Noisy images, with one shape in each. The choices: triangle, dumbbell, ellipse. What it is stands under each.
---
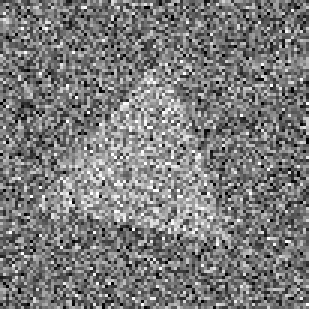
triangle
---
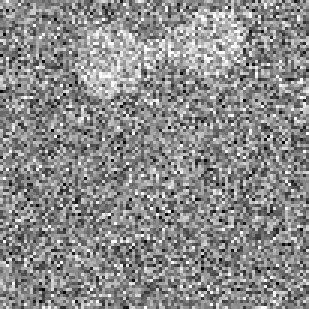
dumbbell
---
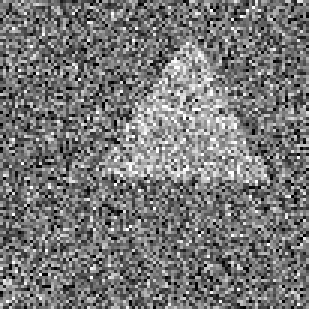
triangle
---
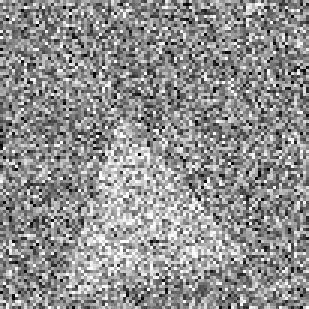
triangle
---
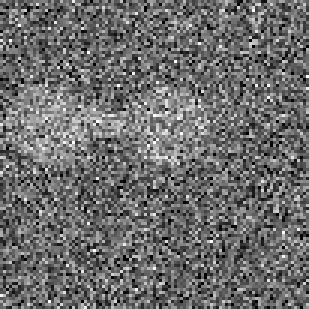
dumbbell
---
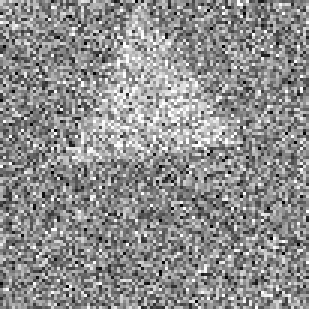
triangle
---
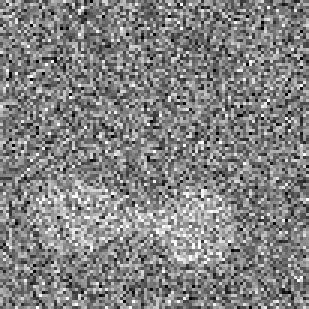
dumbbell
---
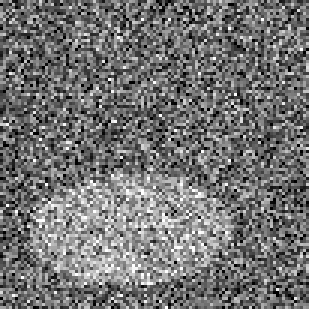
ellipse
